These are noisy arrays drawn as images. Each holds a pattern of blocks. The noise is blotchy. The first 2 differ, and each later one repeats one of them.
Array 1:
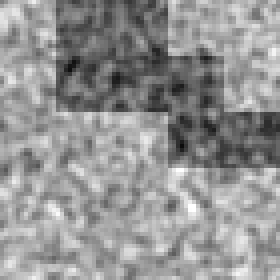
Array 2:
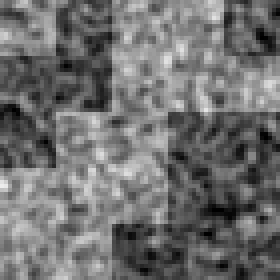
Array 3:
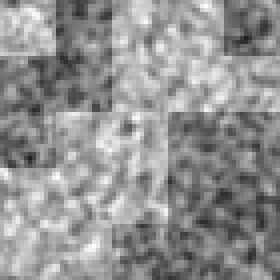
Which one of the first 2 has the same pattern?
2
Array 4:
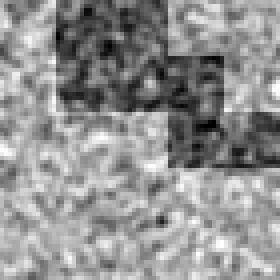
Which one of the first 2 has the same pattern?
1
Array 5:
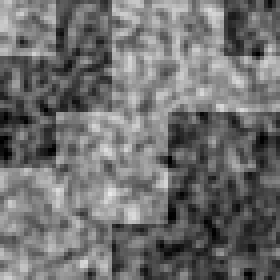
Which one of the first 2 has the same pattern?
2
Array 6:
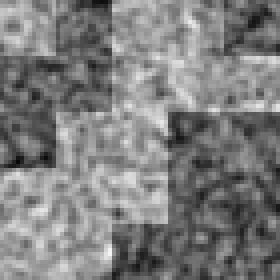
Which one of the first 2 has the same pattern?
2
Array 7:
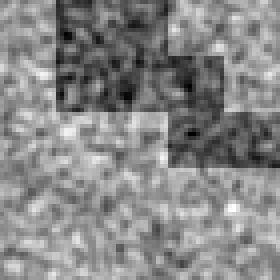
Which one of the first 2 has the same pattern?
1
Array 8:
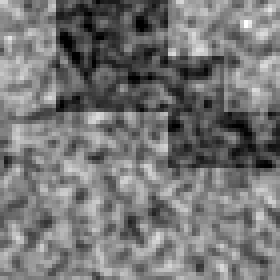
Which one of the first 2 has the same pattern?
1
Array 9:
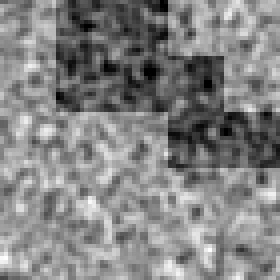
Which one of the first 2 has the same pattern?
1
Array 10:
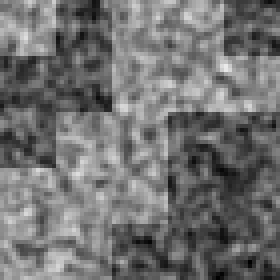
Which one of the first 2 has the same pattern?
2
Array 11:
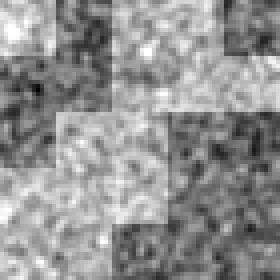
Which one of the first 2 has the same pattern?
2
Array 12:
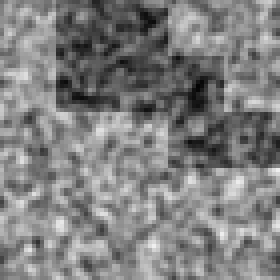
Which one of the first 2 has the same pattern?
1
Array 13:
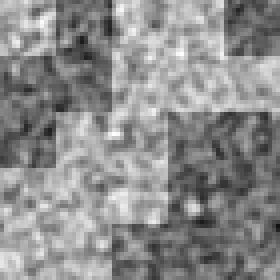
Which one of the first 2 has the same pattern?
2
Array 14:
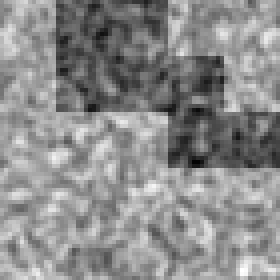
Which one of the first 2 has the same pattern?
1
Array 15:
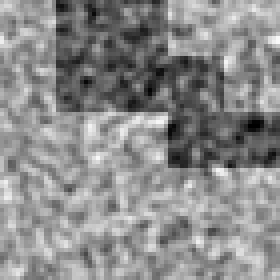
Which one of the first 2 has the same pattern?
1
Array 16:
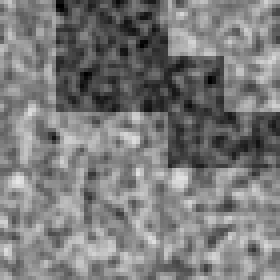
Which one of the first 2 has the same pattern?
1
